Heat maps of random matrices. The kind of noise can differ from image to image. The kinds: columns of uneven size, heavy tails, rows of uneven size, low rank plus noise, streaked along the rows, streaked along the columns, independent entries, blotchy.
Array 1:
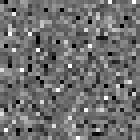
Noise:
heavy tails
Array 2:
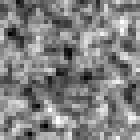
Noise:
blotchy
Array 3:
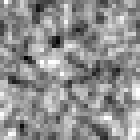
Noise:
blotchy
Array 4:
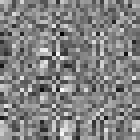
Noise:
low rank plus noise
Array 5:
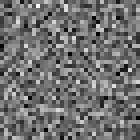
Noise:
independent entries
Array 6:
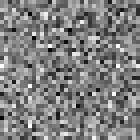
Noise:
independent entries
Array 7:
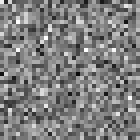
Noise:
independent entries
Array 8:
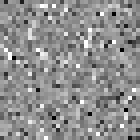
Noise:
heavy tails
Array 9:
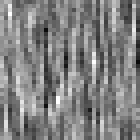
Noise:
streaked along the columns
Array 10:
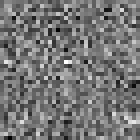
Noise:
low rank plus noise
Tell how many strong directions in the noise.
five to eight
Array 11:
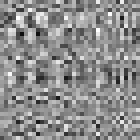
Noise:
low rank plus noise
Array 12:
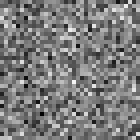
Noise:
independent entries
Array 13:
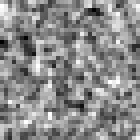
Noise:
blotchy
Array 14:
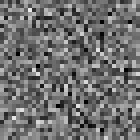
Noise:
independent entries
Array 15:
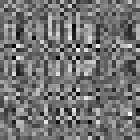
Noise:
low rank plus noise
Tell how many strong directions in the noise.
one
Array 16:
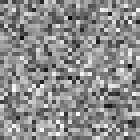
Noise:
independent entries
